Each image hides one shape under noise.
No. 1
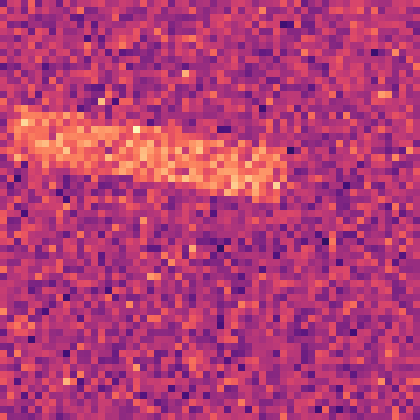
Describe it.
light bar
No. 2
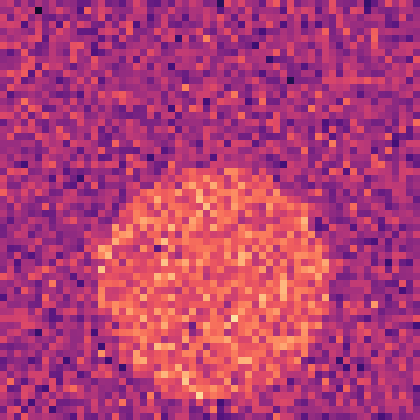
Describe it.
light disc
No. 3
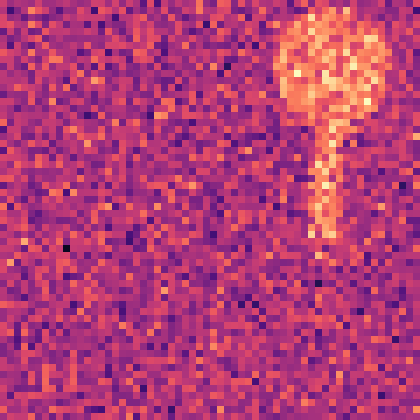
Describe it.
light lollipop
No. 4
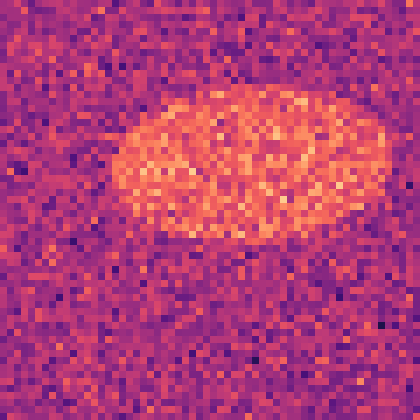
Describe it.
light ellipse
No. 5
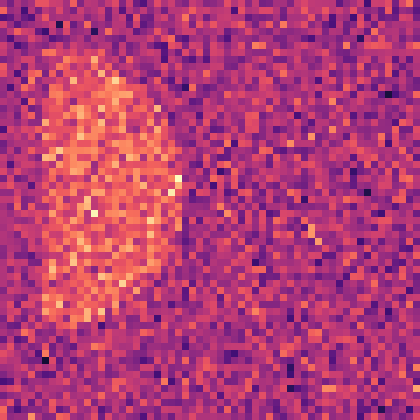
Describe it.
light half disc
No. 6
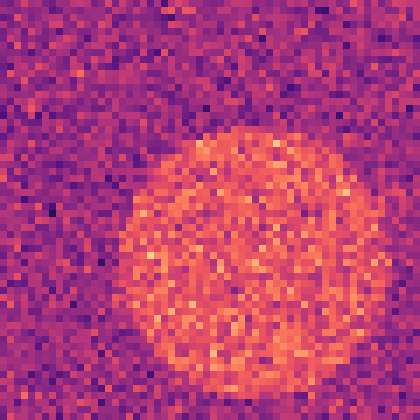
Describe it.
light disc
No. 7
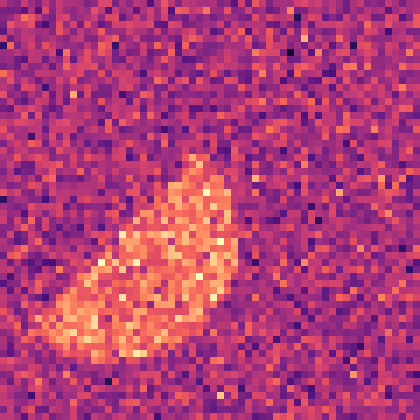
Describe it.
light half disc
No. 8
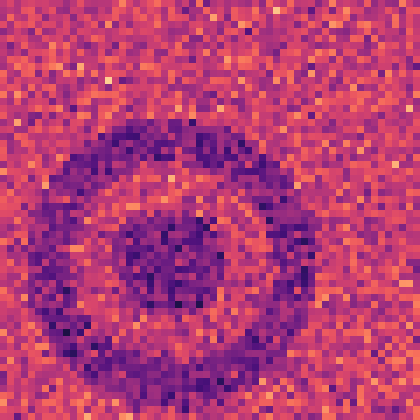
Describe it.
dark bullseye
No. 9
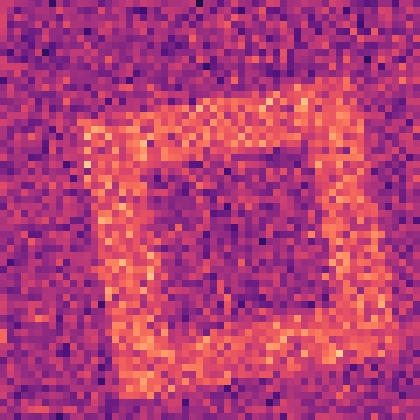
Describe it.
light square frame
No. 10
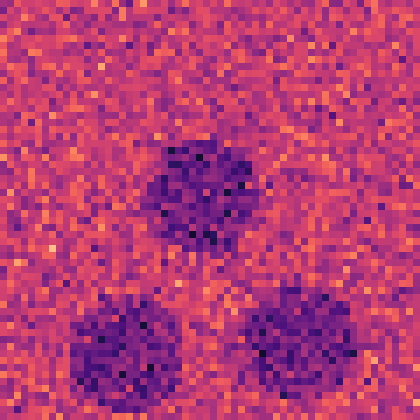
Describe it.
dark three dots
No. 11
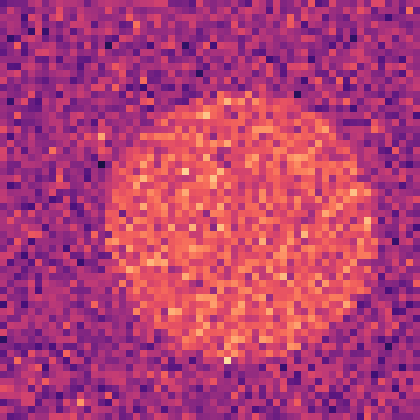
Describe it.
light disc
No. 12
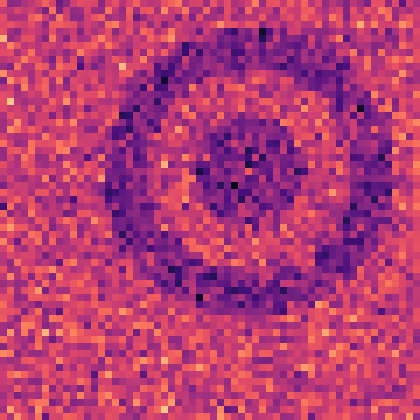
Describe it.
dark bullseye
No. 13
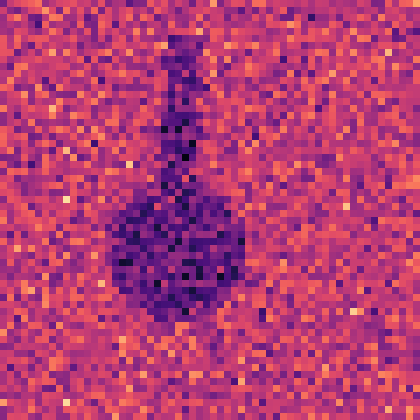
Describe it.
dark lollipop
